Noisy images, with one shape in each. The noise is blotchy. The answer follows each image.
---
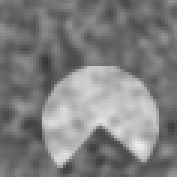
disc with a wedge cut out
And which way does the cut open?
down
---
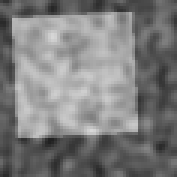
square
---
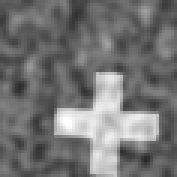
cross
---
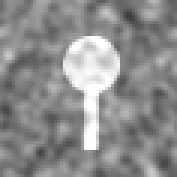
lollipop
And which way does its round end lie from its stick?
up
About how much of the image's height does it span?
two thirds
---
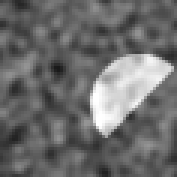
half disc
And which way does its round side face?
up and left
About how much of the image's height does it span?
half
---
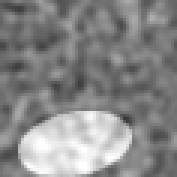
ellipse
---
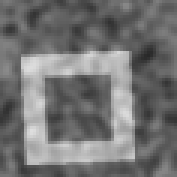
square frame
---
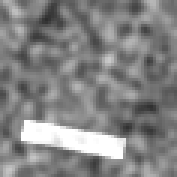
bar
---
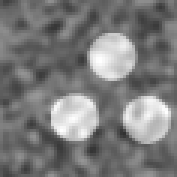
three dots
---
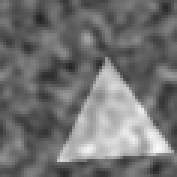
triangle
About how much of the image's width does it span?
two thirds
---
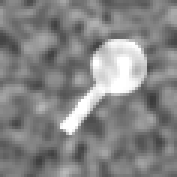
lollipop
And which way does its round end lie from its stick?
up and right
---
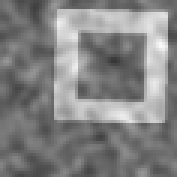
square frame
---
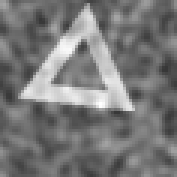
triangle frame
